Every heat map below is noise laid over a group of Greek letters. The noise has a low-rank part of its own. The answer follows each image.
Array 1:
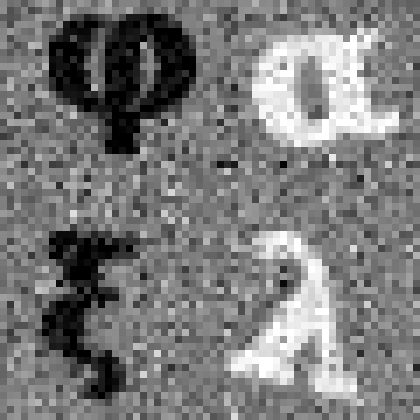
top left: dark phi; top right: light alpha; bottom left: dark xi; bottom right: light lambda
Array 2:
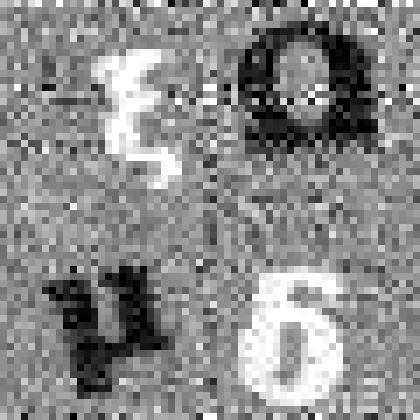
top left: light xi; top right: dark omega; bottom left: dark mu; bottom right: light delta
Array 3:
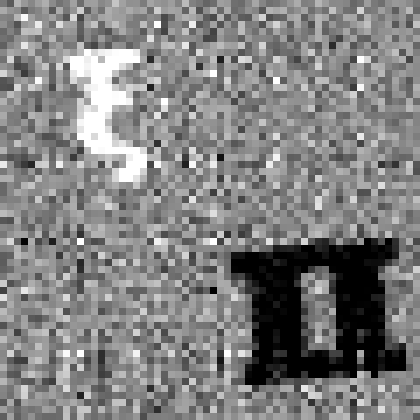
top left: light xi; bottom right: dark pi
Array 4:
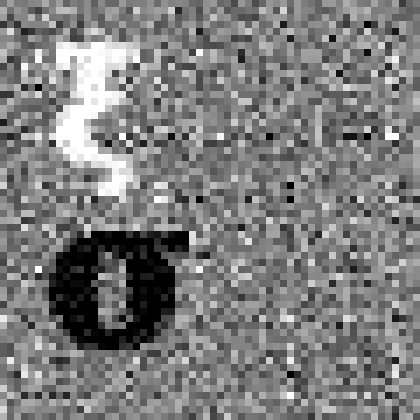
top left: light xi; bottom left: dark sigma
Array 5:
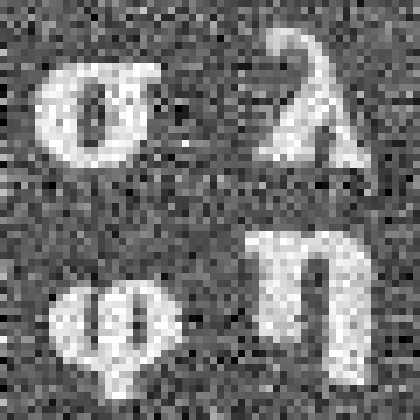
top left: light sigma; top right: light lambda; bottom left: light phi; bottom right: light eta
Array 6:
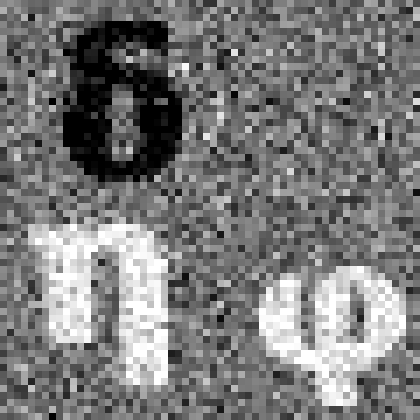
top left: dark delta; bottom left: light eta; bottom right: light phi
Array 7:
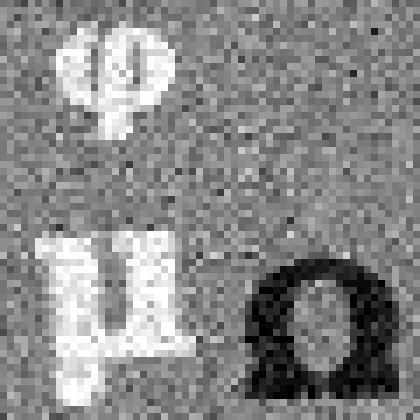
top left: light phi; bottom left: light mu; bottom right: dark omega
